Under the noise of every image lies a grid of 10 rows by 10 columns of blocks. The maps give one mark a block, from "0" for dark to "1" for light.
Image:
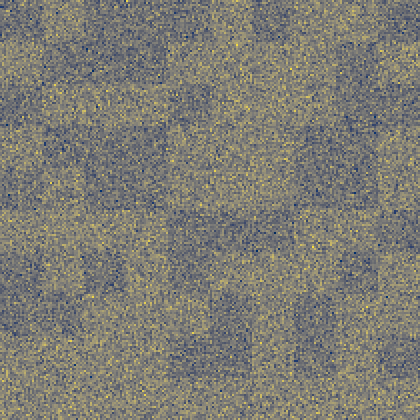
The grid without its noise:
0 1 0 0 0 1 0 1 1 0
1 0 0 0 1 1 1 1 0 1
0 1 1 1 0 1 1 1 0 0
1 0 0 0 1 1 1 0 0 1
0 1 0 0 1 1 1 0 0 1
1 1 1 1 0 0 0 1 1 0
0 1 0 1 0 1 1 1 0 1
0 0 1 1 1 0 1 0 1 1
1 1 1 1 0 0 1 0 1 0
1 1 1 1 1 1 1 1 1 1
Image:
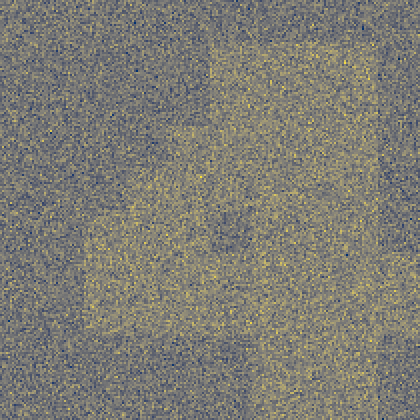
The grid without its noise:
0 0 0 0 0 0 0 0 0 0
0 0 0 0 0 1 1 1 1 0
0 0 0 0 0 1 1 1 1 0
0 0 0 0 1 1 1 1 1 0
0 0 0 1 1 1 1 1 1 0
0 0 1 1 1 0 1 1 1 0
0 0 1 1 1 1 1 1 1 1
0 0 1 1 1 1 1 1 1 1
0 0 0 0 0 0 1 1 1 0
0 0 0 0 0 0 1 1 1 0
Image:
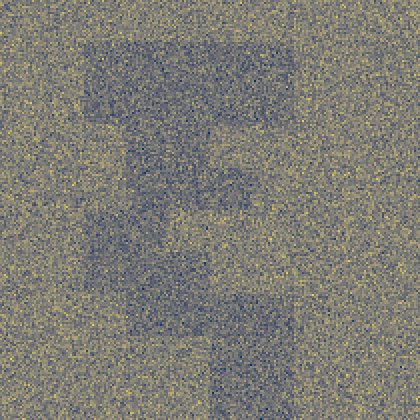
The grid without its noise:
1 1 1 1 1 1 1 1 1 1
1 1 0 0 0 0 0 1 1 1
1 1 0 0 0 0 0 1 1 1
1 1 1 0 0 1 1 1 1 1
1 1 1 0 0 0 1 1 1 1
1 1 0 0 1 1 1 1 1 1
1 1 0 0 0 1 1 1 1 1
1 1 1 0 0 0 0 1 1 1
1 1 1 1 1 0 0 1 1 1
1 1 1 1 1 0 0 1 1 1
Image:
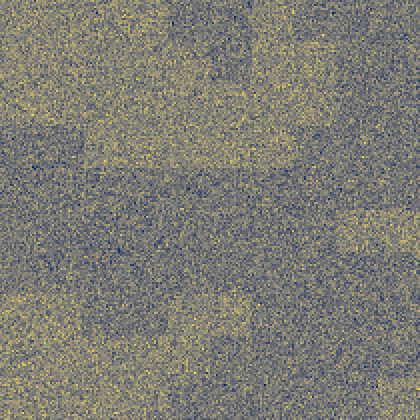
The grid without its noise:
1 1 1 1 0 0 1 0 0 0
1 1 1 1 1 0 1 1 0 0
1 1 1 1 1 1 1 1 0 0
0 0 1 1 1 1 1 0 0 0
0 0 0 0 0 0 0 0 0 0
0 0 0 0 0 0 0 0 1 1
0 0 0 0 0 0 0 0 0 0
1 1 0 0 1 1 0 0 0 0
1 1 1 1 1 0 0 0 0 0
1 1 1 1 0 0 0 0 0 1
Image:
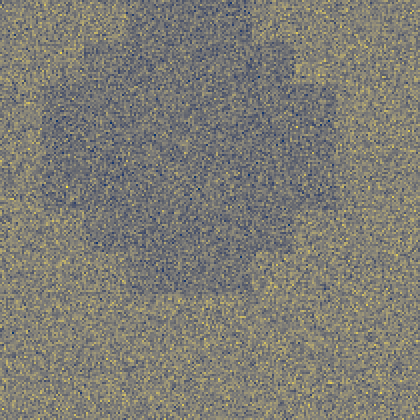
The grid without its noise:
1 1 1 0 0 0 1 1 1 1
1 1 0 0 0 0 0 1 1 1
1 0 0 0 0 0 0 0 1 1
1 0 0 0 0 0 0 0 1 1
1 0 0 0 0 0 0 0 1 1
1 1 0 0 0 0 0 1 1 1
1 1 1 0 0 0 1 1 1 1
1 1 1 1 1 1 1 1 1 1
1 1 1 1 1 1 1 1 1 1
1 1 1 1 1 1 1 1 1 1
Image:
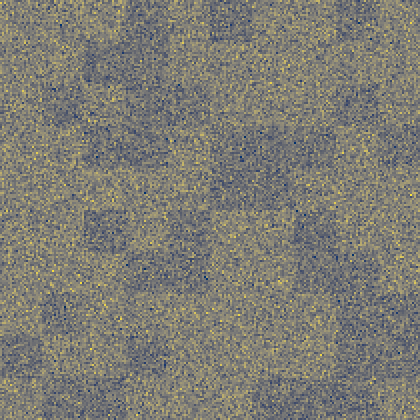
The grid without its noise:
1 1 1 0 1 0 1 1 0 1
1 1 0 0 1 1 1 1 1 1
1 0 1 0 0 1 1 1 0 1
1 1 0 0 1 0 0 0 1 0
1 1 1 1 1 0 0 1 1 1
1 1 0 1 0 1 1 0 1 1
1 1 1 0 0 1 1 0 0 1
1 0 1 1 1 1 1 1 0 0
0 1 1 0 1 1 1 1 0 0
1 0 0 1 1 1 0 0 0 1
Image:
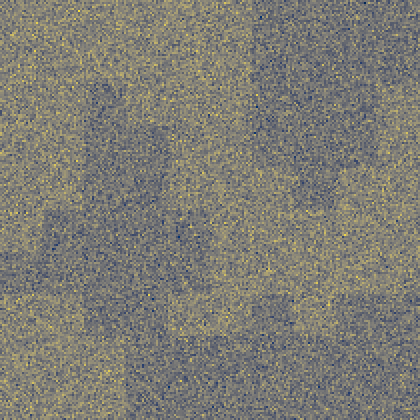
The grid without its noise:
1 1 1 1 1 1 0 0 0 0
1 1 1 1 1 1 0 0 0 0
1 1 0 1 1 1 0 0 0 1
1 1 0 0 1 1 0 0 0 1
1 1 0 0 1 1 1 0 1 1
1 0 0 0 0 1 1 1 1 1
0 0 0 0 0 1 1 1 1 1
1 1 0 0 1 1 0 1 0 0
1 1 1 0 0 0 0 0 0 0
1 1 1 0 0 0 0 0 0 0
